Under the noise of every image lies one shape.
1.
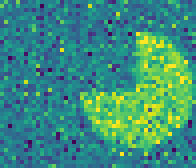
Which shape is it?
disc with a wedge cut out
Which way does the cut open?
up and left
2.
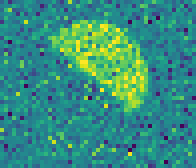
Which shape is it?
half disc
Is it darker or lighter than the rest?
lighter
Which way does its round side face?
up and right
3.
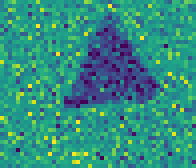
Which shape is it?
triangle
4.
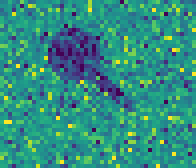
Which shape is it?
lollipop
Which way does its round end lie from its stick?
up and left
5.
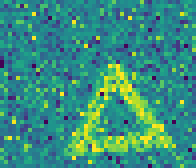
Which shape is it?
triangle frame
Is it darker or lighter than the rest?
lighter
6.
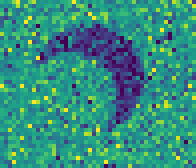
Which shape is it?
crescent
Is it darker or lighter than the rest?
darker
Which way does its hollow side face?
down and left
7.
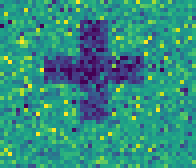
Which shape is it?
cross
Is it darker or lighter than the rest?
darker
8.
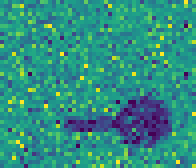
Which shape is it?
lollipop
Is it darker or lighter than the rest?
darker
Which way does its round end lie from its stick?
right
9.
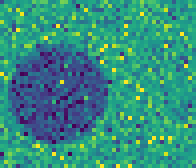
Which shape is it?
disc
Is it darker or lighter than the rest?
darker
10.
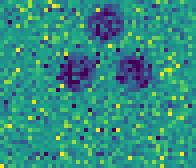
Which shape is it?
three dots
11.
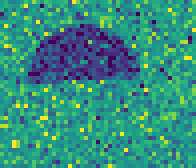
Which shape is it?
half disc
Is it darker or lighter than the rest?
darker
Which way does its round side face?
up
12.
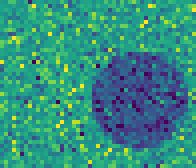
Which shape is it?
disc
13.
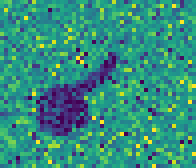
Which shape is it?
lollipop
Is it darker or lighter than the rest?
darker
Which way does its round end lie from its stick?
down and left
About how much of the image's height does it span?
half
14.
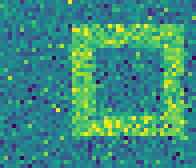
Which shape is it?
square frame
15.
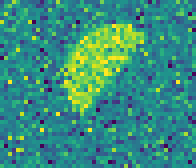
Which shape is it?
half disc
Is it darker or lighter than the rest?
lighter
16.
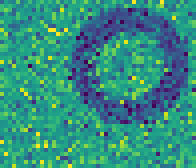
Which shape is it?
ring
